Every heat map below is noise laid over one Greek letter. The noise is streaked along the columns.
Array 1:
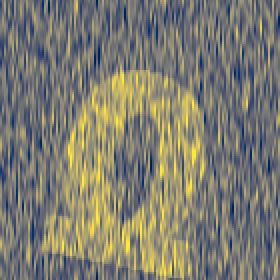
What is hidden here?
light omega
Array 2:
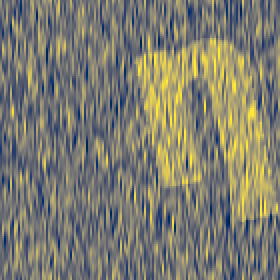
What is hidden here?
light eta
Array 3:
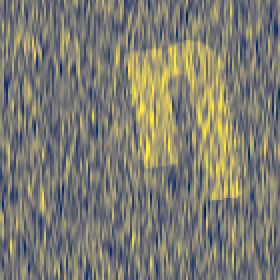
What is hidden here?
light eta
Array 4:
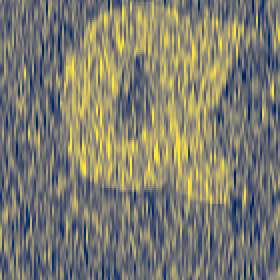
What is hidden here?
light alpha
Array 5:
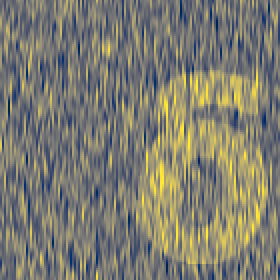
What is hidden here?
light delta
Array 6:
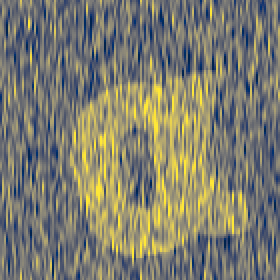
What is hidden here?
light alpha
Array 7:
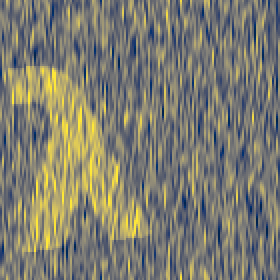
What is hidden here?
light lambda
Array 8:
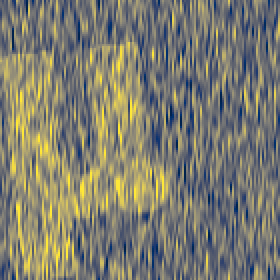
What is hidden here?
light mu
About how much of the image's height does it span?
nearly all
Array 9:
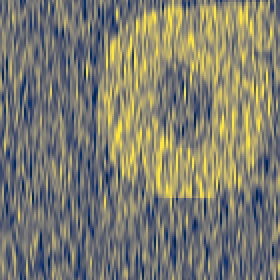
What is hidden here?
light sigma
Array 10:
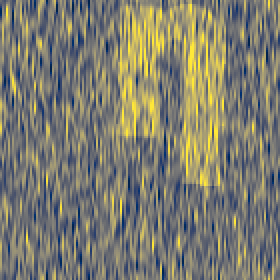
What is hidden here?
light eta
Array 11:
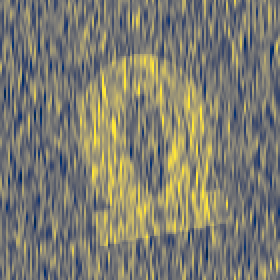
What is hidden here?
light omega
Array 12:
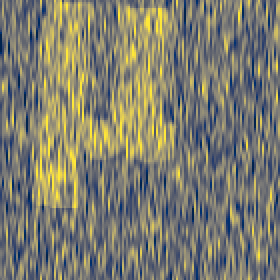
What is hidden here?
light mu
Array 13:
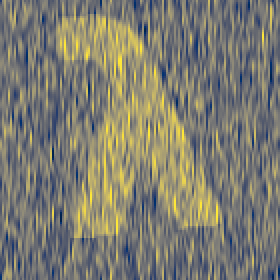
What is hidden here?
light lambda
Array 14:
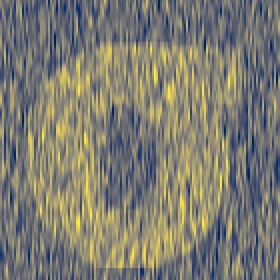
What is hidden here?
light sigma
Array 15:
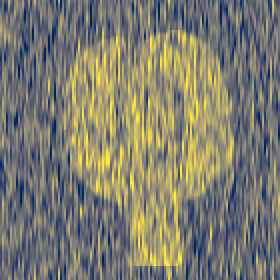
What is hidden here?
light phi
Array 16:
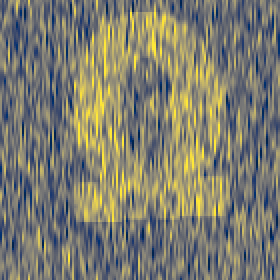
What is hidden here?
light omega
